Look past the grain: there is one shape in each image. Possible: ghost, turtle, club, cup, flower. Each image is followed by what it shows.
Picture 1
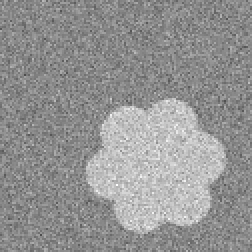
flower
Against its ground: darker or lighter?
lighter
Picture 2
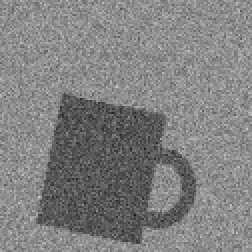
cup
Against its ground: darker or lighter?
darker
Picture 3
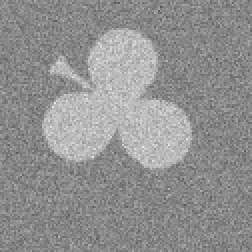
club
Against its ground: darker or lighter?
lighter
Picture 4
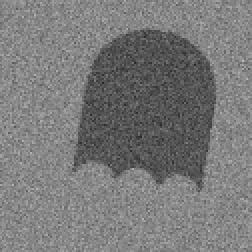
ghost
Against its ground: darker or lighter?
darker
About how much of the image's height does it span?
two thirds
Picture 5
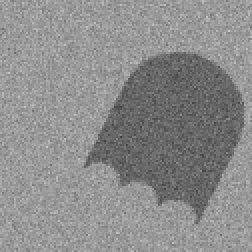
ghost
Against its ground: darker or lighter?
darker
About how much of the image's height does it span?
two thirds
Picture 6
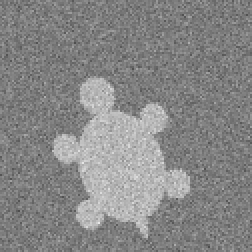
turtle
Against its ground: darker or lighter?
lighter
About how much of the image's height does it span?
two thirds
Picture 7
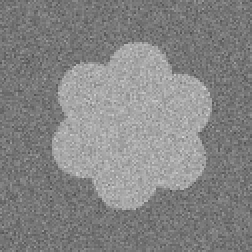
flower
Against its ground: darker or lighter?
lighter
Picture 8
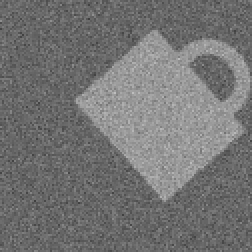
cup
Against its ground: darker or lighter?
lighter
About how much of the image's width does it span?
two thirds
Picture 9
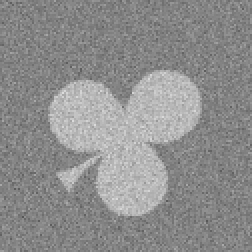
club
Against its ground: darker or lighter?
lighter
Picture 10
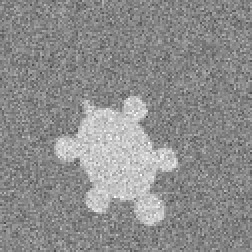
turtle
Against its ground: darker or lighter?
lighter
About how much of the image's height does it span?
half
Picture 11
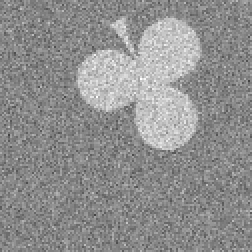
club
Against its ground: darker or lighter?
lighter
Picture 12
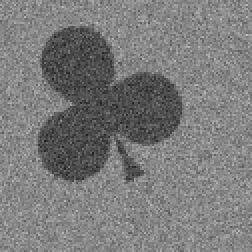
club
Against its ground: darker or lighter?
darker
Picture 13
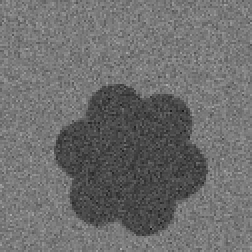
flower
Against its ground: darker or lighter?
darker
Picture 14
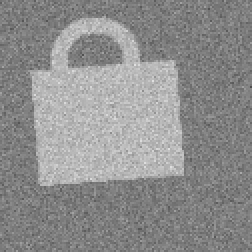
cup
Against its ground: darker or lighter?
lighter
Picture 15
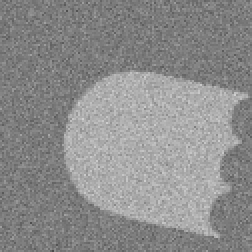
ghost
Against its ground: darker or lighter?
lighter
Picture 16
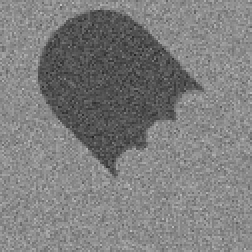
ghost
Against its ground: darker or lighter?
darker
